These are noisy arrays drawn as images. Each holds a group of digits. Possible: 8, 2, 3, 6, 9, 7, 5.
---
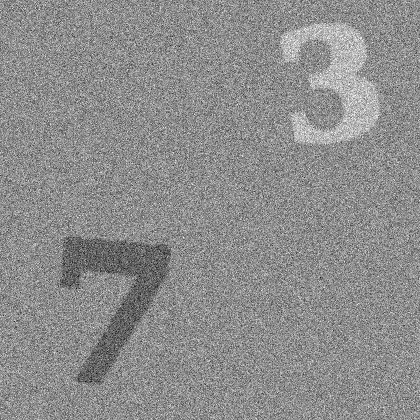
top right: light 3; bottom left: dark 7
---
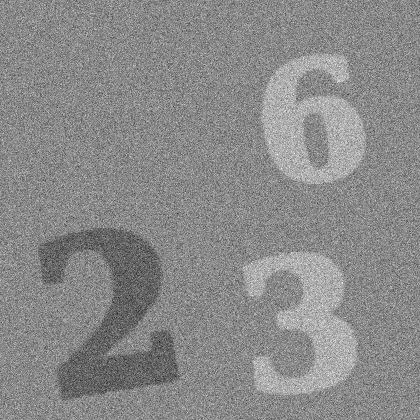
top right: light 6; bottom left: dark 2; bottom right: light 3
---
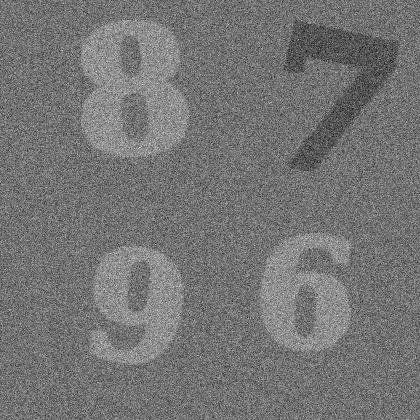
top left: light 8; top right: dark 7; bottom left: light 9; bottom right: light 6
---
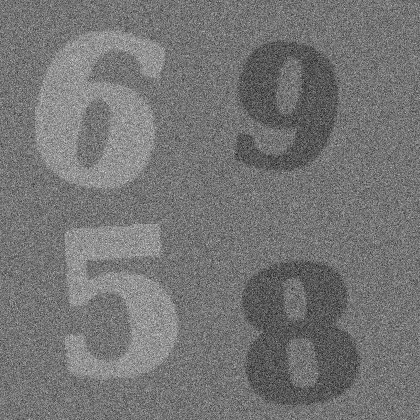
top left: light 6; top right: dark 9; bottom left: light 5; bottom right: dark 8
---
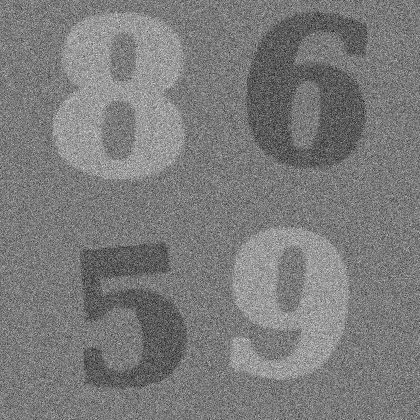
top left: light 8; top right: dark 6; bottom left: dark 5; bottom right: light 9
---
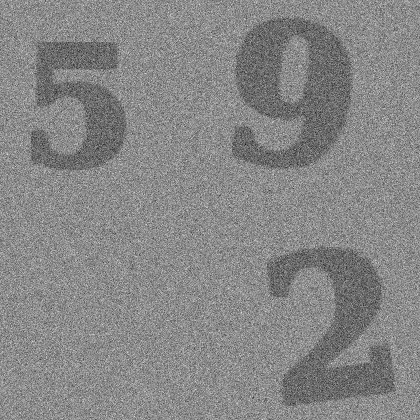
top left: dark 5; top right: dark 9; bottom right: dark 2
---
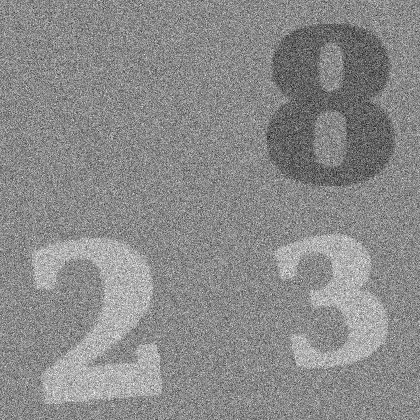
top right: dark 8; bottom left: light 2; bottom right: light 3
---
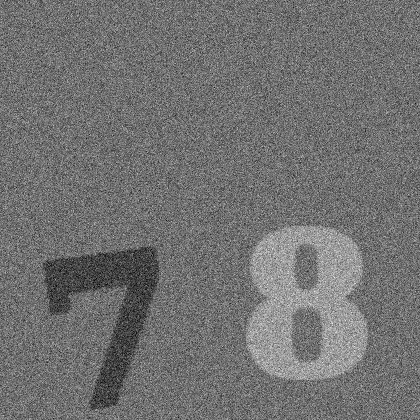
bottom left: dark 7; bottom right: light 8
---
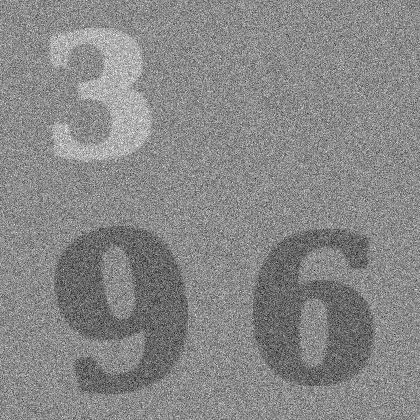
top left: light 3; bottom left: dark 9; bottom right: dark 6
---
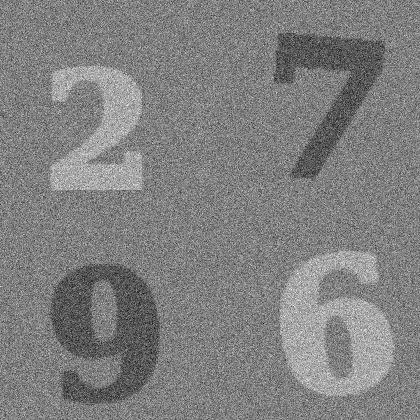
top left: light 2; top right: dark 7; bottom left: dark 9; bottom right: light 6
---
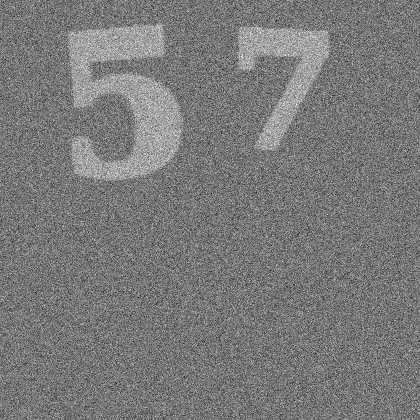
top left: light 5; top right: light 7
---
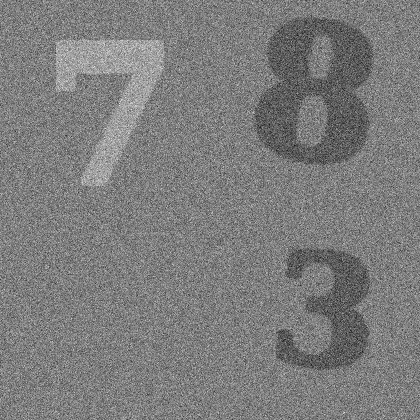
top left: light 7; top right: dark 8; bottom right: dark 3
